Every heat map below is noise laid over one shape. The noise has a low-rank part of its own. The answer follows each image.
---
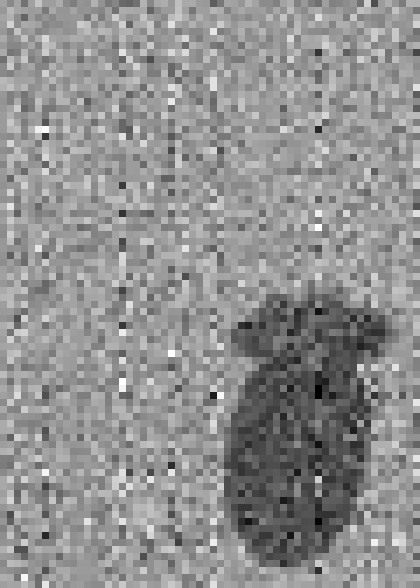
footprint
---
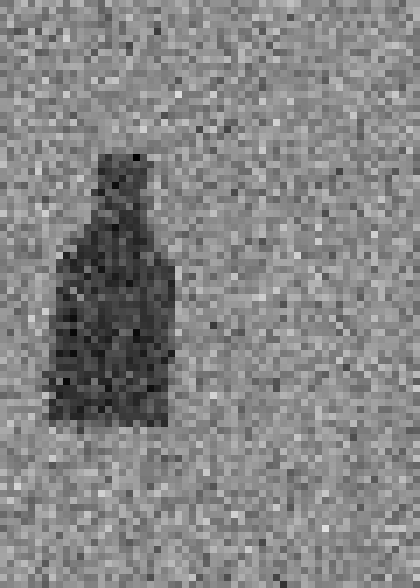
bottle
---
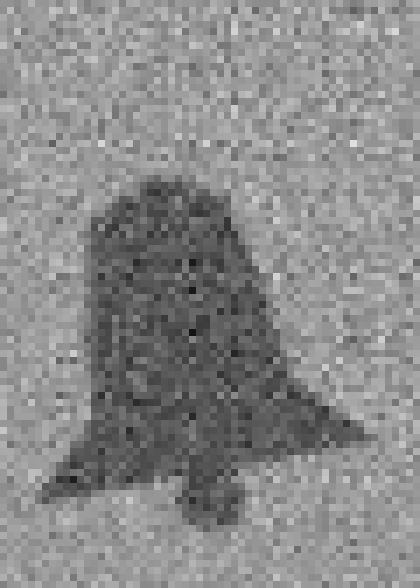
bell
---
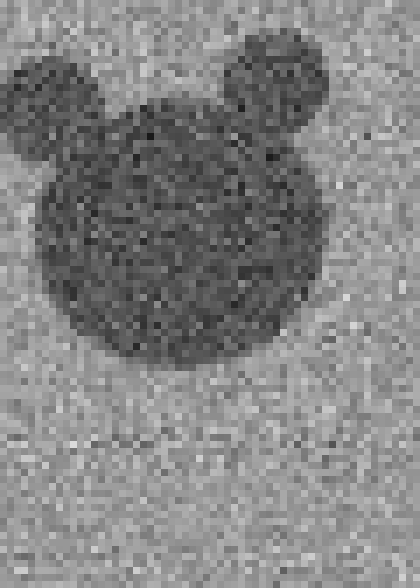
bear's head
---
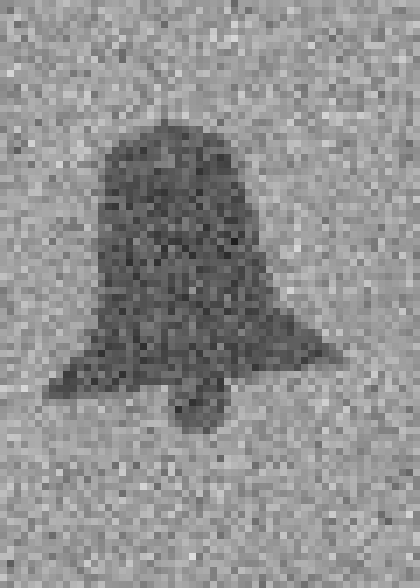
bell
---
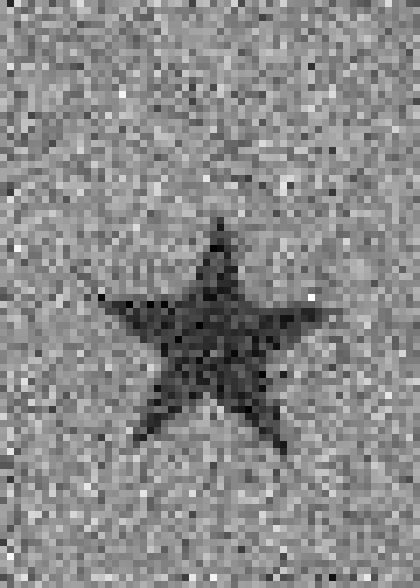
star
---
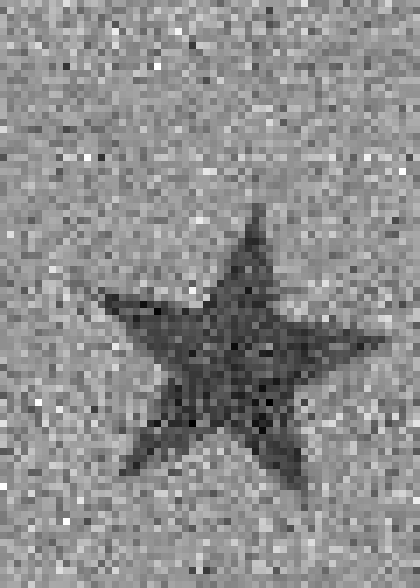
star
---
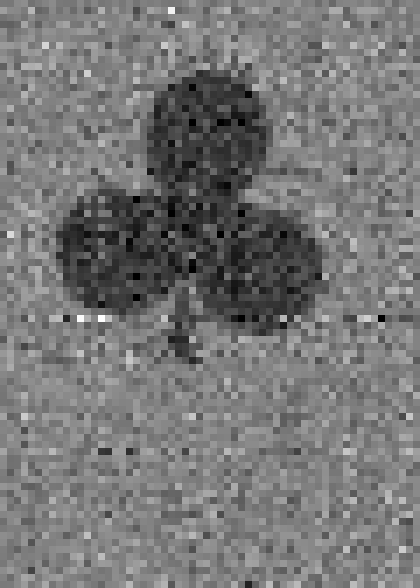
club
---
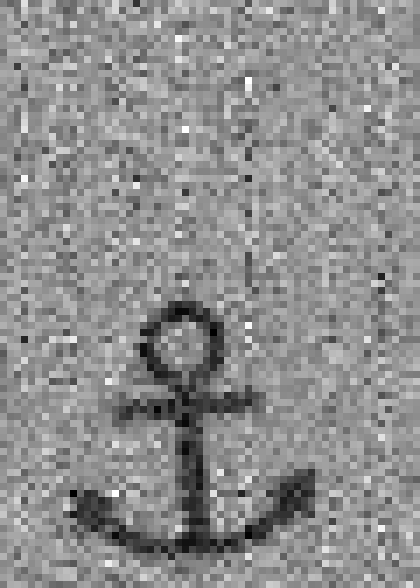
anchor
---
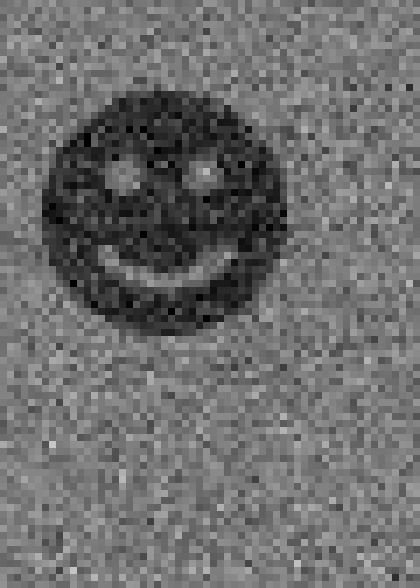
smiling face
